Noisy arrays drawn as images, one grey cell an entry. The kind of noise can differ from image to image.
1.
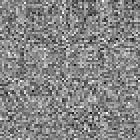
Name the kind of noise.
low rank plus noise
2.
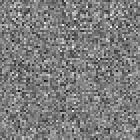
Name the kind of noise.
low rank plus noise
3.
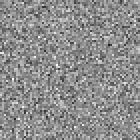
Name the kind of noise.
independent entries
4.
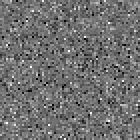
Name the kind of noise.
heavy tails
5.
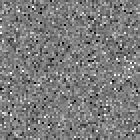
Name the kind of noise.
heavy tails
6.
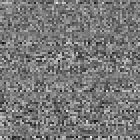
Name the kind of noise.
rows of uneven size
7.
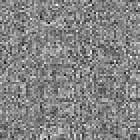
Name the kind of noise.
low rank plus noise
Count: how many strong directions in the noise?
three or four
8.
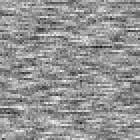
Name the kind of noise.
streaked along the rows
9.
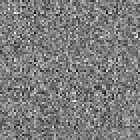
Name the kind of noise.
low rank plus noise
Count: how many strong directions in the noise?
two
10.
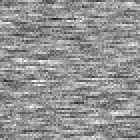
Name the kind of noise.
streaked along the rows
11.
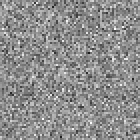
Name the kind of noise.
independent entries
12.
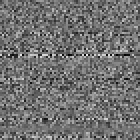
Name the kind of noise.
rows of uneven size
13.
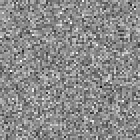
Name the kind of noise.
independent entries
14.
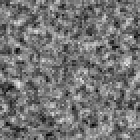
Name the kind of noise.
blotchy
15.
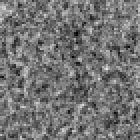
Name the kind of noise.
blotchy
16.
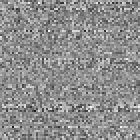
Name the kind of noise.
rows of uneven size
